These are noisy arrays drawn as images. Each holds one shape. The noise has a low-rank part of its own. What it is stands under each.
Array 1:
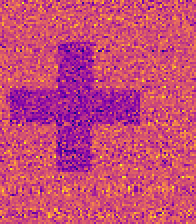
dark cross
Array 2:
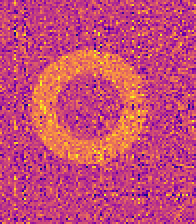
light ring
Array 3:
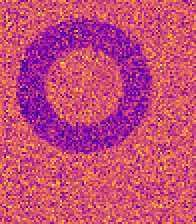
dark ring
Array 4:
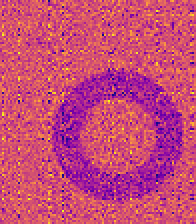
dark ring
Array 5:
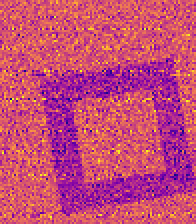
dark square frame
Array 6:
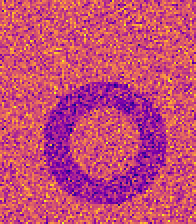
dark ring
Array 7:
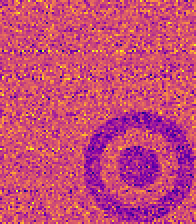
dark bullseye
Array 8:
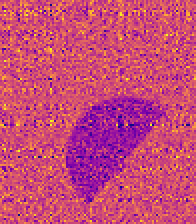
dark half disc
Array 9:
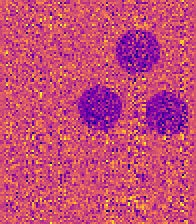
dark three dots
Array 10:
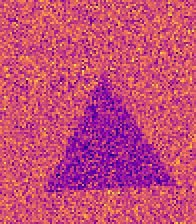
dark triangle
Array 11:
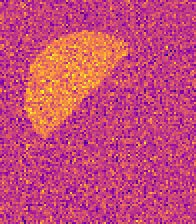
light half disc
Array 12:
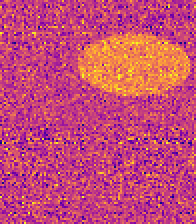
light ellipse
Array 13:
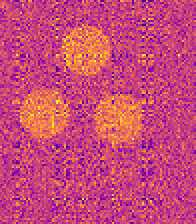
light three dots
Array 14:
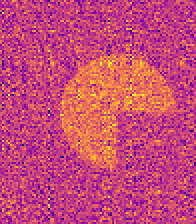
light disc with a wedge cut out
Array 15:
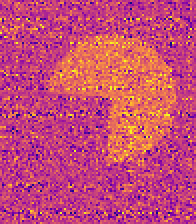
light disc with a wedge cut out
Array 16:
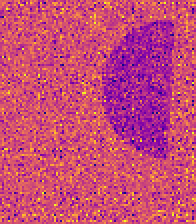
dark half disc
